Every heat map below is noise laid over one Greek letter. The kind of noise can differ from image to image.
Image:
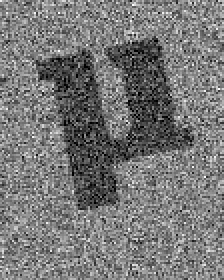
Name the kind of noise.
low rank plus noise
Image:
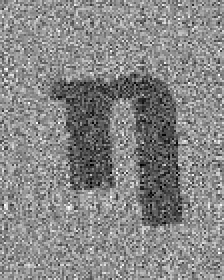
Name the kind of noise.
low rank plus noise
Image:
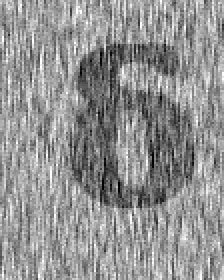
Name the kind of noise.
streaked along the columns
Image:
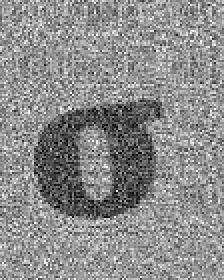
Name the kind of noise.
low rank plus noise
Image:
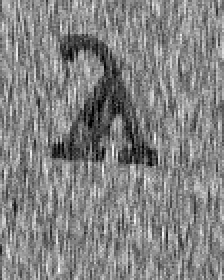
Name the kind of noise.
streaked along the columns
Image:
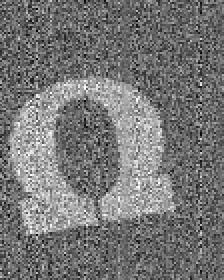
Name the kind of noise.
columns of uneven size
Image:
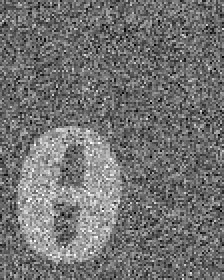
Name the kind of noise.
independent entries
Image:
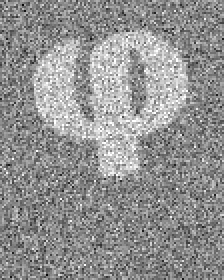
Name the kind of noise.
independent entries
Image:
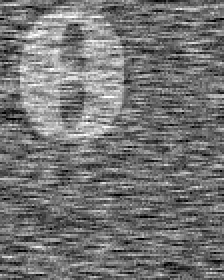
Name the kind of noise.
streaked along the rows
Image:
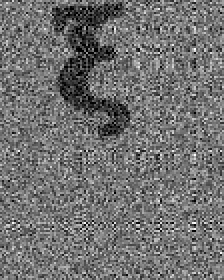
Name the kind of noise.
low rank plus noise
